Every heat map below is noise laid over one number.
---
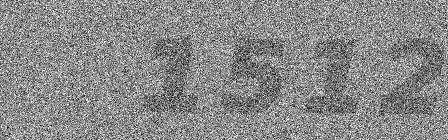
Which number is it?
1512
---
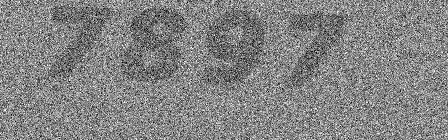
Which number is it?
7897
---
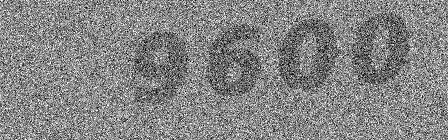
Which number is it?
9600
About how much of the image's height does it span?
two thirds
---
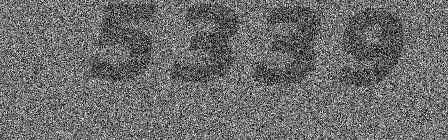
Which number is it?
5339
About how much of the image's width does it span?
two thirds
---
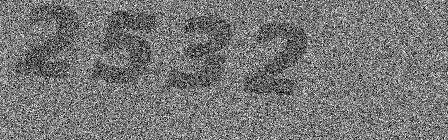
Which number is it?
2532
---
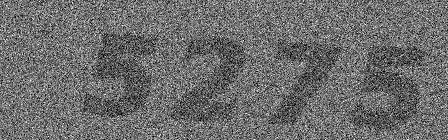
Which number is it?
5275
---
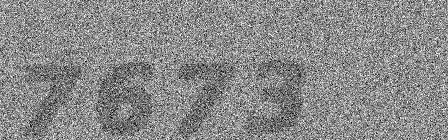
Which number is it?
7673
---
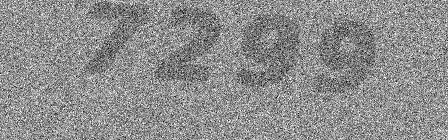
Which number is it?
7299
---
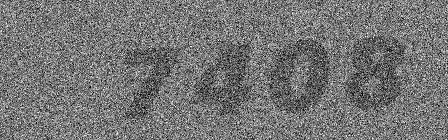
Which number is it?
7408
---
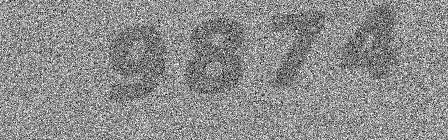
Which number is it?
9874
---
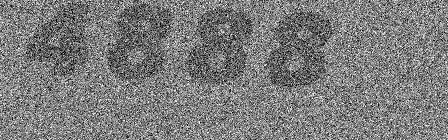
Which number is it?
4888
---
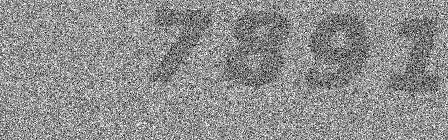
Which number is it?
7891
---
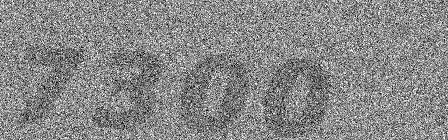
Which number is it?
7300
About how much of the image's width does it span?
two thirds
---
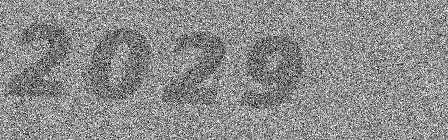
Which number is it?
2029
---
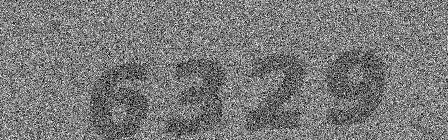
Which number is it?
6329
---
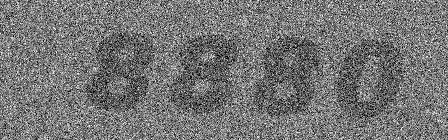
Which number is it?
8880
